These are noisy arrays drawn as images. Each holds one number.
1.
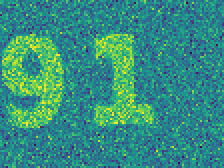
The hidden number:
91
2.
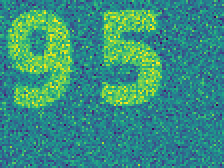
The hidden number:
95
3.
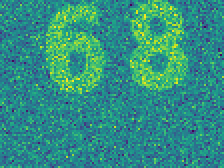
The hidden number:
68
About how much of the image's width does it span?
two thirds
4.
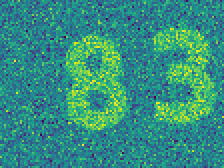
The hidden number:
83
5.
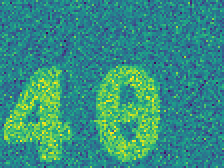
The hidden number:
40
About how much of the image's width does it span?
two thirds
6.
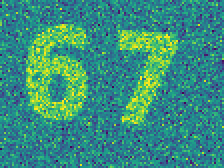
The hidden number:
67
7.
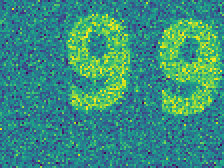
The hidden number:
99
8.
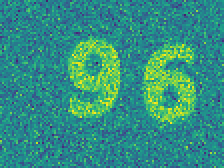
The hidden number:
96
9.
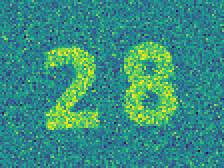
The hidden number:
28
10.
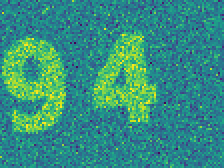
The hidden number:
94
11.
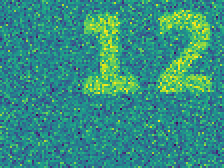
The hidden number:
12
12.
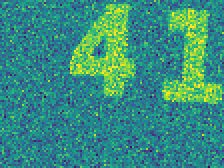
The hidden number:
41
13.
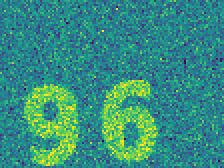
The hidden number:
96
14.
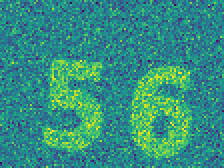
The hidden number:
56
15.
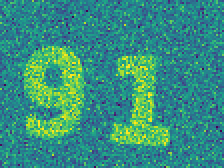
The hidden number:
91
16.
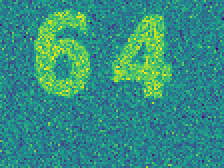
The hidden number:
64
